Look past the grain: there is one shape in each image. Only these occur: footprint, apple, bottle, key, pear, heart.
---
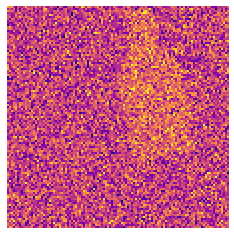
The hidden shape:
bottle
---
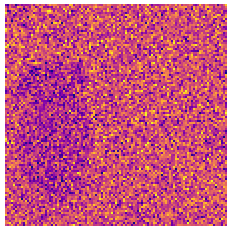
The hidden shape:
footprint
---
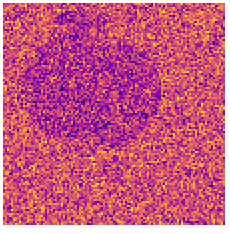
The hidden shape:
apple
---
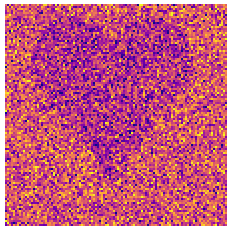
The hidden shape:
heart
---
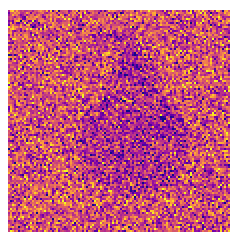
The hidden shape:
pear
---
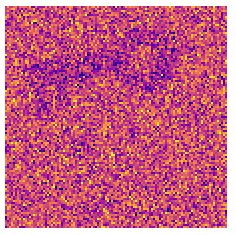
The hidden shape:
key
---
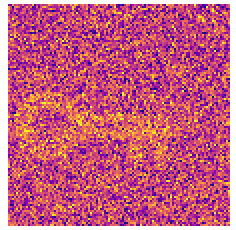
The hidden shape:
key
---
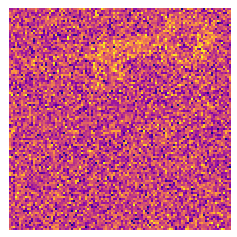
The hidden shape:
key
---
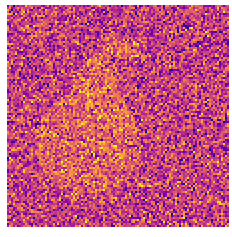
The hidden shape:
pear
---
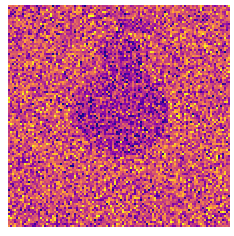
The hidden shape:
pear
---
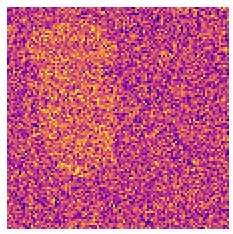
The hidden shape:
footprint
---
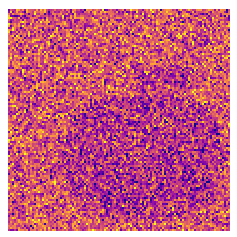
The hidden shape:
apple
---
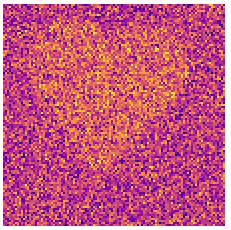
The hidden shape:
heart
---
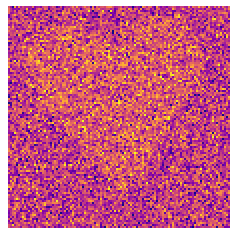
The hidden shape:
heart
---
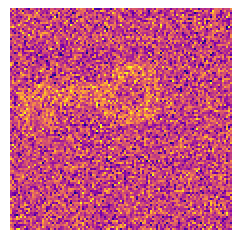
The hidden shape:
key
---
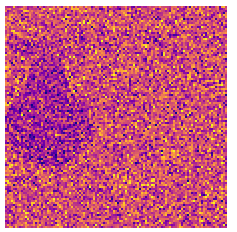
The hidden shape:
pear
